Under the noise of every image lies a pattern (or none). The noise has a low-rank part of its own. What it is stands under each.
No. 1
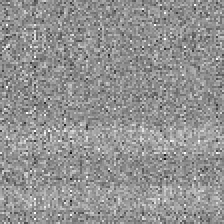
bands of rows
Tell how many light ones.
2
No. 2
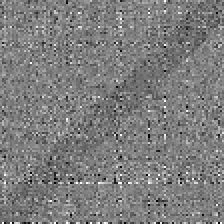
a diagonal band
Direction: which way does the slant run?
bottom left to top right
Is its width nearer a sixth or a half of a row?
a sixth
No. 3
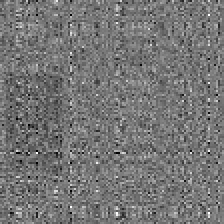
one block
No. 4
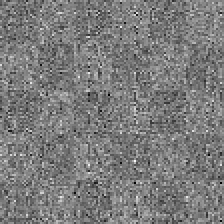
a checkerboard
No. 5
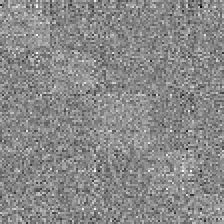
blocks along the diagonal
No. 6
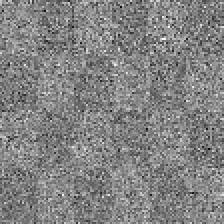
a checkerboard
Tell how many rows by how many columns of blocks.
4 by 6
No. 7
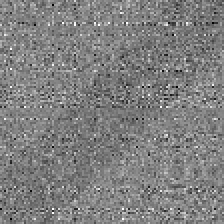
a diagonal band
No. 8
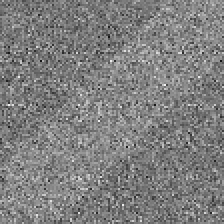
a diagonal band
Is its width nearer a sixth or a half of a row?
a half
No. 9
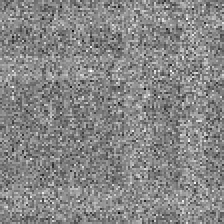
bands of rows crossing bands of columns
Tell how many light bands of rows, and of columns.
3 and 2
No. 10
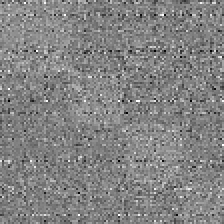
blocks along the diagonal
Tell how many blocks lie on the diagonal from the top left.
4
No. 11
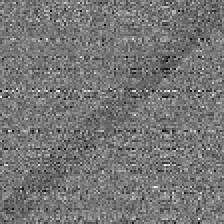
a diagonal band
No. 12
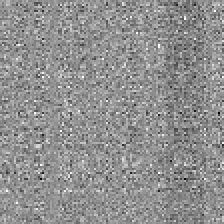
one band of columns
